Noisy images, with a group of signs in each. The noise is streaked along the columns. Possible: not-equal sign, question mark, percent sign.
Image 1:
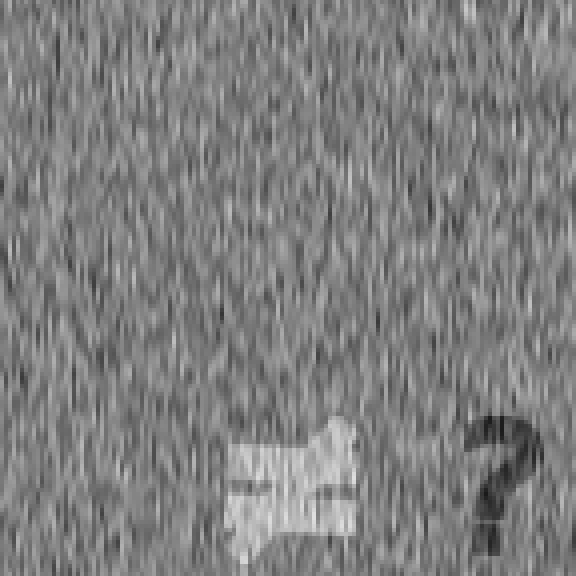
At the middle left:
nothing
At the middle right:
nothing
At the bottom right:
question mark
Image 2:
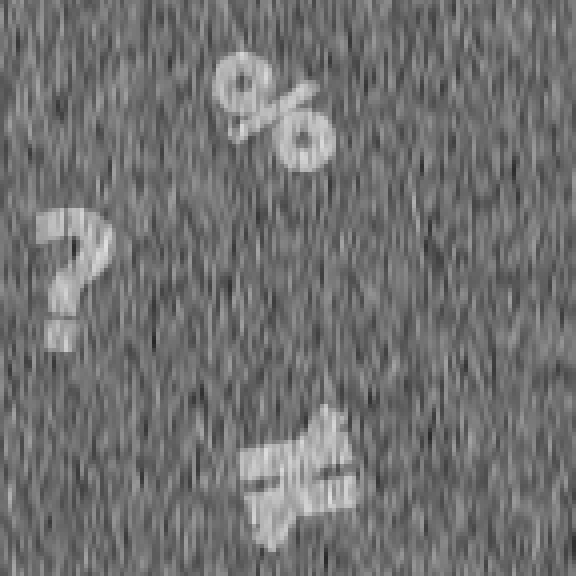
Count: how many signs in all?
3
